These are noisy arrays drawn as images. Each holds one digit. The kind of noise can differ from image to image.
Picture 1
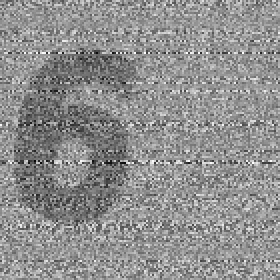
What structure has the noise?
rows of uneven size
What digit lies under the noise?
6
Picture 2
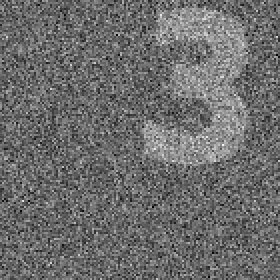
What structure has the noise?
independent entries
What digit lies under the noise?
3
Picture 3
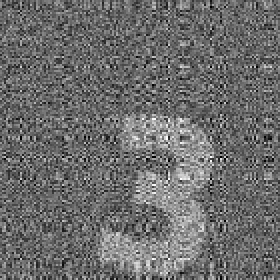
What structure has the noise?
low rank plus noise
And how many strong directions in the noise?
two
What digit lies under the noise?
3
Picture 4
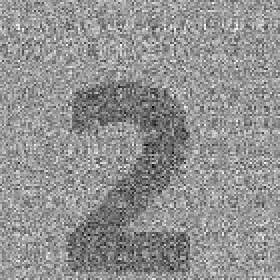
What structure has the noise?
low rank plus noise
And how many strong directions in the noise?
three or four
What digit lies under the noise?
2
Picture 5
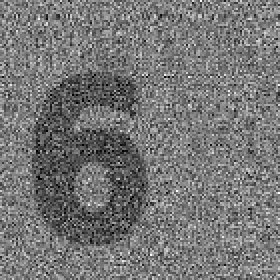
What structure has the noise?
low rank plus noise
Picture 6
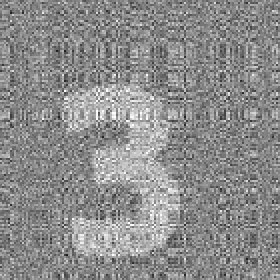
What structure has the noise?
low rank plus noise
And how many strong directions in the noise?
one
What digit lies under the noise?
3
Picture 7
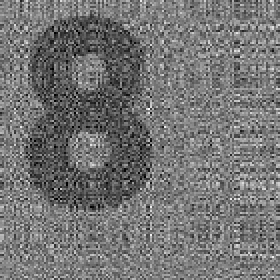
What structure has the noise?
low rank plus noise
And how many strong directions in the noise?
two
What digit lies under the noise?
8
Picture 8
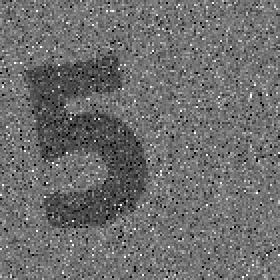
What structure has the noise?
heavy tails
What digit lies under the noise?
5
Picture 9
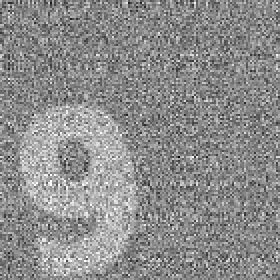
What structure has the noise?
low rank plus noise
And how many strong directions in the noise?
five to eight
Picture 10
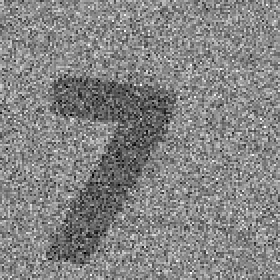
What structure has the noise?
independent entries
